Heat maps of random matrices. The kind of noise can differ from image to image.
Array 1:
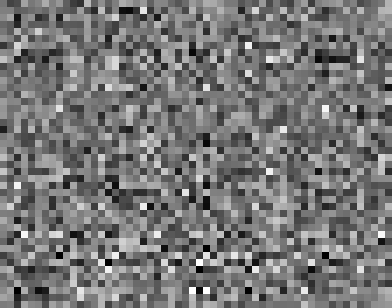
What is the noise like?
low rank plus noise
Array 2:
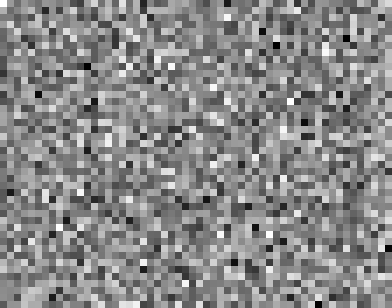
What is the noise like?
independent entries
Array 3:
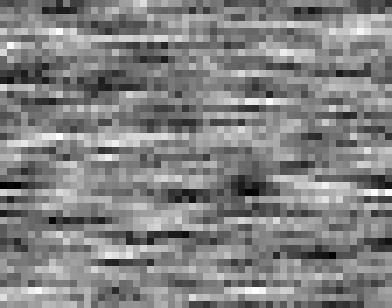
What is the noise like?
streaked along the rows
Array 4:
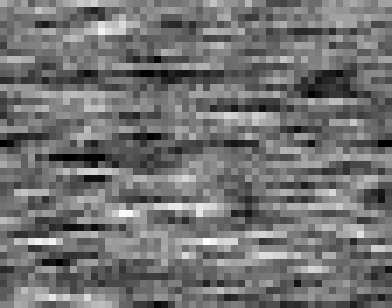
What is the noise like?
streaked along the rows
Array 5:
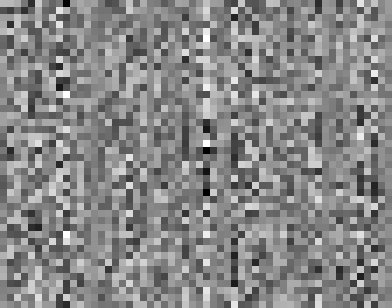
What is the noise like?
columns of uneven size
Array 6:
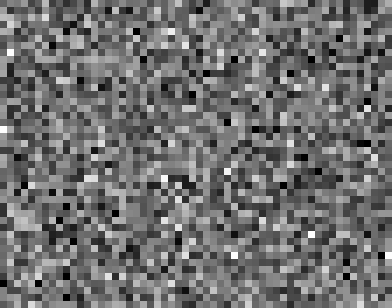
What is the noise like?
independent entries
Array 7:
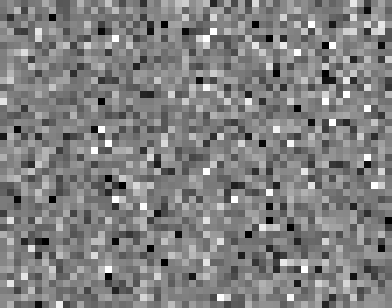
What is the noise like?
heavy tails
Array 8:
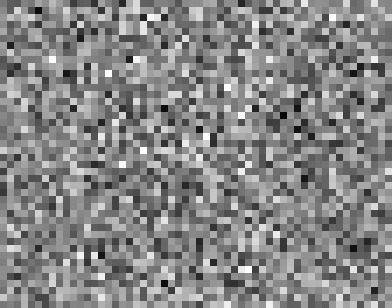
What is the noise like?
independent entries
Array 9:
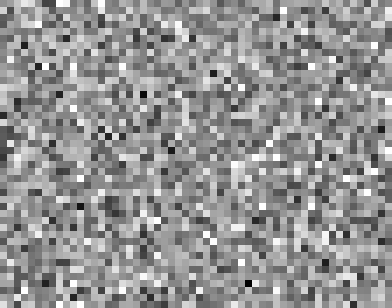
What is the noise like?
independent entries
